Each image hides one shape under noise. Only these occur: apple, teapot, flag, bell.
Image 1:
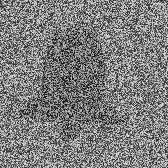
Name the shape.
bell
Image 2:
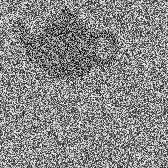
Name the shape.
teapot
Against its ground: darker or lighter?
darker
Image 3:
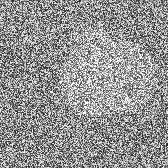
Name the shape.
apple
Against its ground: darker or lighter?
lighter
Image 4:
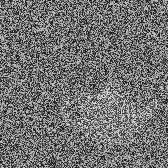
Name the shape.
teapot
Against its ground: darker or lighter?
lighter
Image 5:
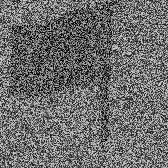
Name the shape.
flag
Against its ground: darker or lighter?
darker
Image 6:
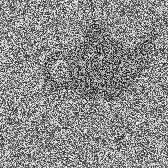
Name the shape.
teapot
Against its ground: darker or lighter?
darker
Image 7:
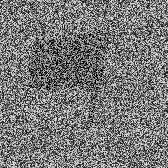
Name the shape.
flag
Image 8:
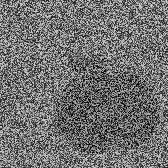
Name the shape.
apple
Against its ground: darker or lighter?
darker
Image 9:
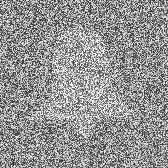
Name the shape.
bell
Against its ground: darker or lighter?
lighter
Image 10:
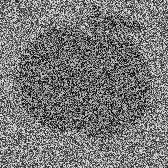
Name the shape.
apple
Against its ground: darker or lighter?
darker
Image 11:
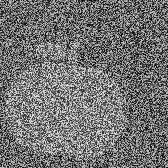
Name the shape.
apple
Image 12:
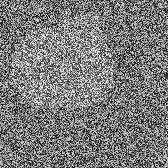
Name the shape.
apple
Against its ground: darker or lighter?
lighter
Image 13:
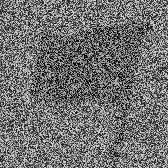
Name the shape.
flag
